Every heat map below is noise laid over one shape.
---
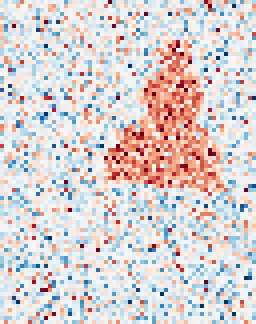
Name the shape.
chess pawn
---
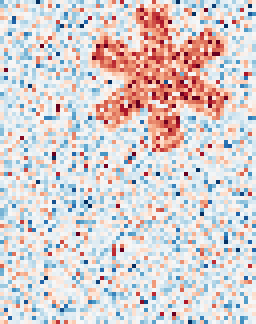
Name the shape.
asterisk
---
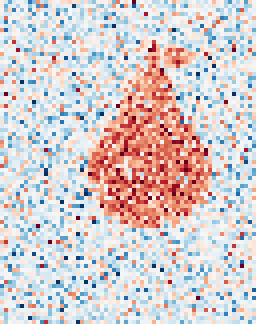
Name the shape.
pear
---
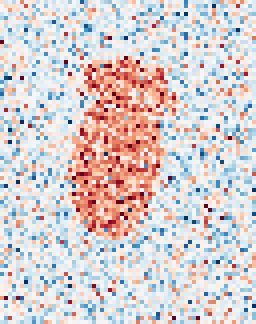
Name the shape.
footprint
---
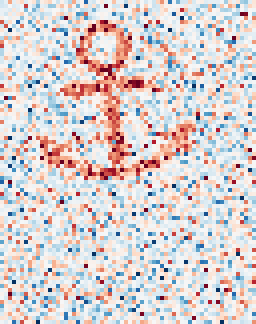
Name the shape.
anchor
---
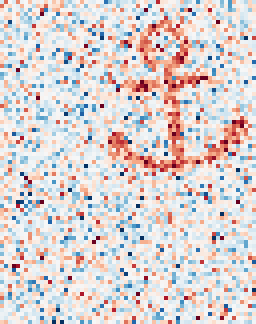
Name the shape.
anchor
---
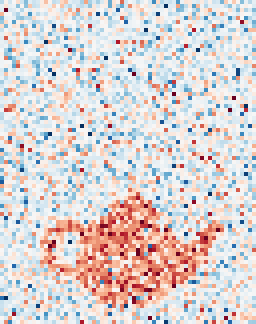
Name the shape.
teapot
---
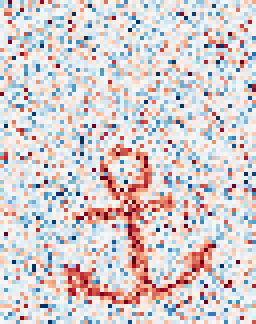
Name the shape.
anchor
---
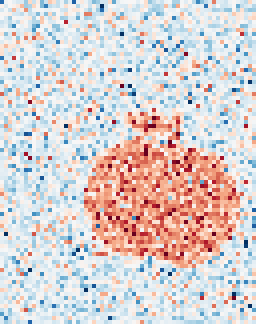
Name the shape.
apple
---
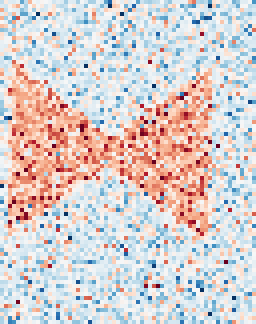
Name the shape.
bow tie
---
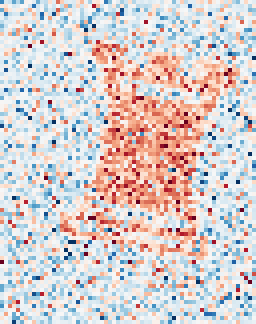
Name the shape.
chess rook
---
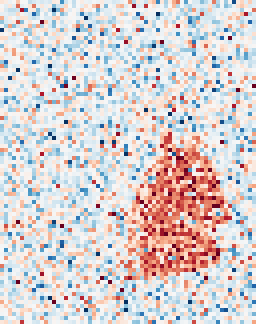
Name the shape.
chess knight
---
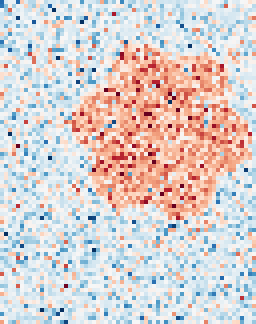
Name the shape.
flower
